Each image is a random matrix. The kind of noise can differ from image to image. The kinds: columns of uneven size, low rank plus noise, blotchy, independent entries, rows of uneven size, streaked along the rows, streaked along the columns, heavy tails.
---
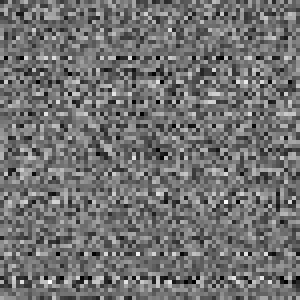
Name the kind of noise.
rows of uneven size
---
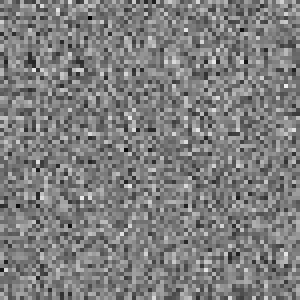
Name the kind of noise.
low rank plus noise
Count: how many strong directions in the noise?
three or four
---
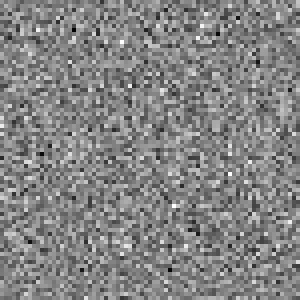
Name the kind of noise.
low rank plus noise
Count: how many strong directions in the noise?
five to eight
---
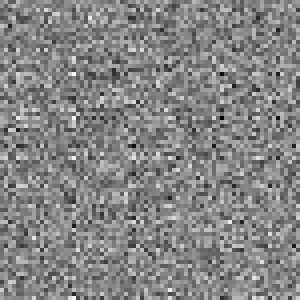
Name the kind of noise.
low rank plus noise
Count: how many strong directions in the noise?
two
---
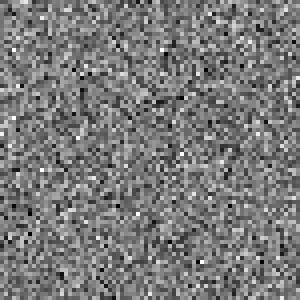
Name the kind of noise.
independent entries
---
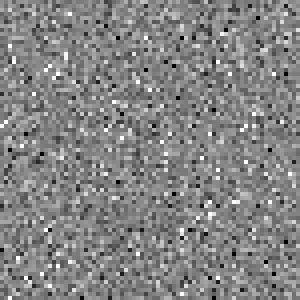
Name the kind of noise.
heavy tails
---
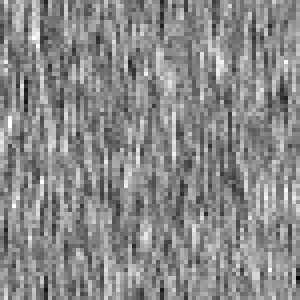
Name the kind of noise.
streaked along the columns
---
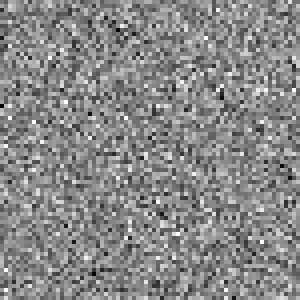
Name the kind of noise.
independent entries
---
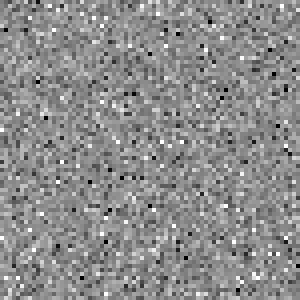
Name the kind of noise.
heavy tails
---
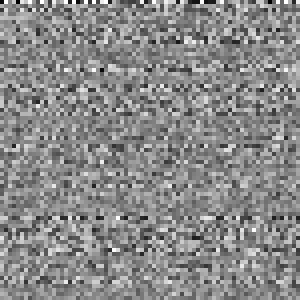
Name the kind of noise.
rows of uneven size
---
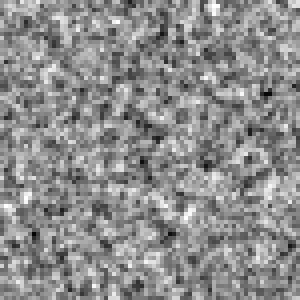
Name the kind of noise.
blotchy
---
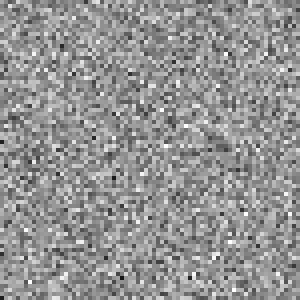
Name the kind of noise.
independent entries
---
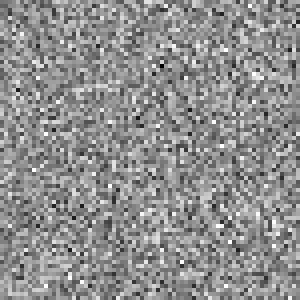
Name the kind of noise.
independent entries
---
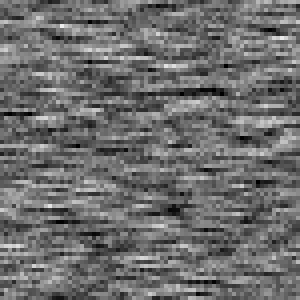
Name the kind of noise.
streaked along the rows
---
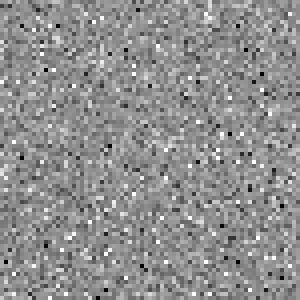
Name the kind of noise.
heavy tails
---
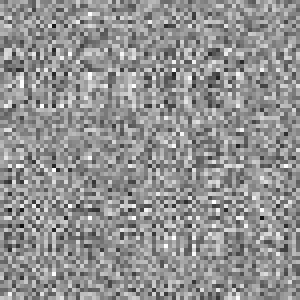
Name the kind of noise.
low rank plus noise
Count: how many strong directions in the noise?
one
